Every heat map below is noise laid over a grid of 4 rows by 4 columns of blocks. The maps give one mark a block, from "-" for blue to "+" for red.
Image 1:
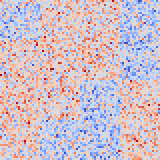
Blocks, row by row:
- + + -
+ + + -
+ + - +
+ - - +
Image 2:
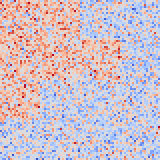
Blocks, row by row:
+ + - -
+ + + -
+ - - -
- - - -
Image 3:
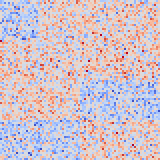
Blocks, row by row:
- + + +
+ + + +
+ + - -
- - + +
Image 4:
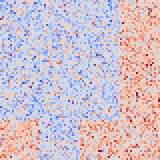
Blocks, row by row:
- - - +
- - - +
- - - +
+ - + +
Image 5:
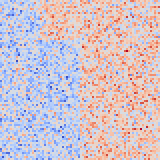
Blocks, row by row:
- + + +
- - + +
- - + +
- - + +
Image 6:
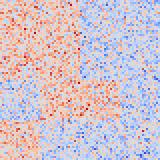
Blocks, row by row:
+ + - -
+ + - -
- + + -
+ - - -
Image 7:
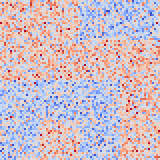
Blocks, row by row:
+ + - -
+ + + +
- - - +
- + - +
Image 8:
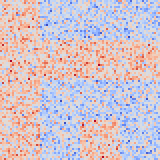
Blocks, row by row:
+ - - -
+ + + +
+ - - -
+ - + -
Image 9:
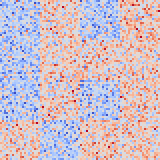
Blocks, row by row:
- + - +
- + + +
- + - +
+ - + +
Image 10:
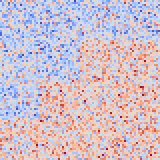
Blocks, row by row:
- - - -
- - + +
- + + +
+ + + +
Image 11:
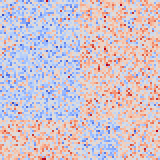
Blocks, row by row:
- - + +
- - + +
- - + +
+ + - +
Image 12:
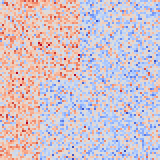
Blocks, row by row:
+ + - -
+ + - -
+ - - -
+ - - -
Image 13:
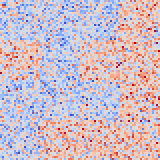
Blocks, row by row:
- - - +
+ - + +
- - - +
- + + +
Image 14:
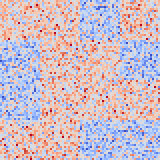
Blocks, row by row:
+ + - +
- + + -
- + + +
+ + - -
